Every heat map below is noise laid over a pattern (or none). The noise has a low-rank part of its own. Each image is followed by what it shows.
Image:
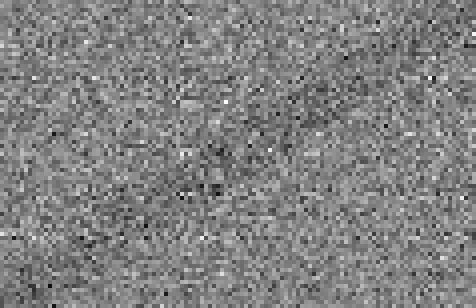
a diagonal band
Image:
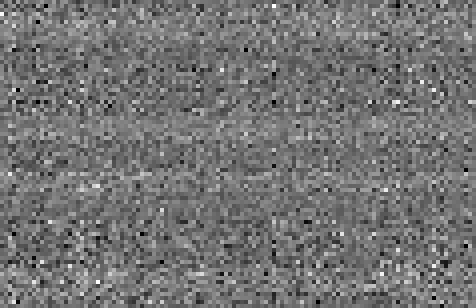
bands of rows
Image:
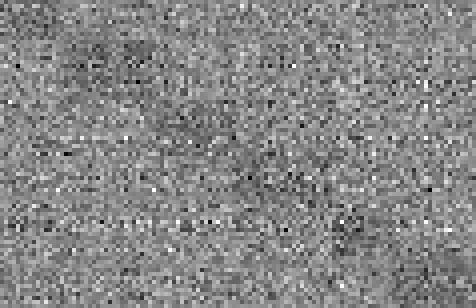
blocks along the diagonal
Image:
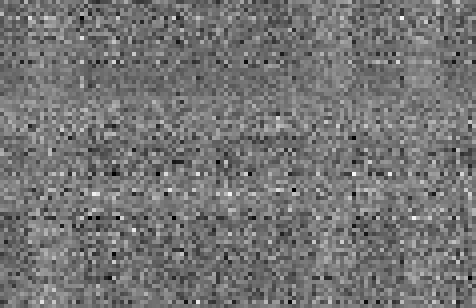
bands of rows crossing bands of columns
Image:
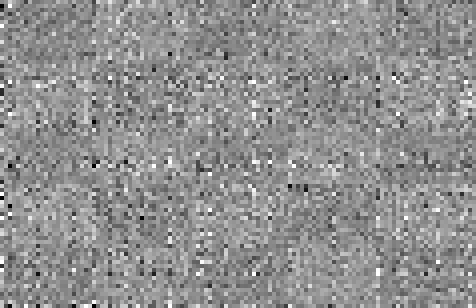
a checkerboard
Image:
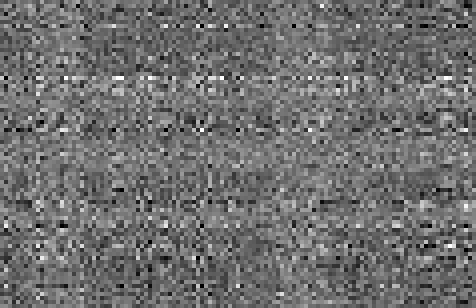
bands of rows crossing bands of columns
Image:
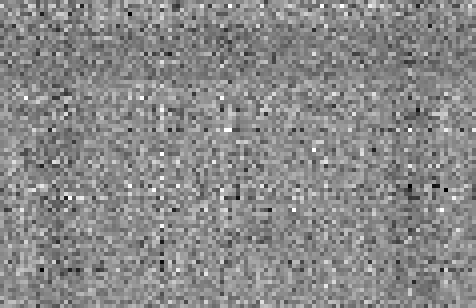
bands of rows crossing bands of columns
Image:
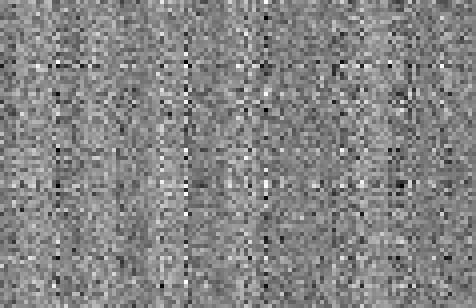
bands of columns
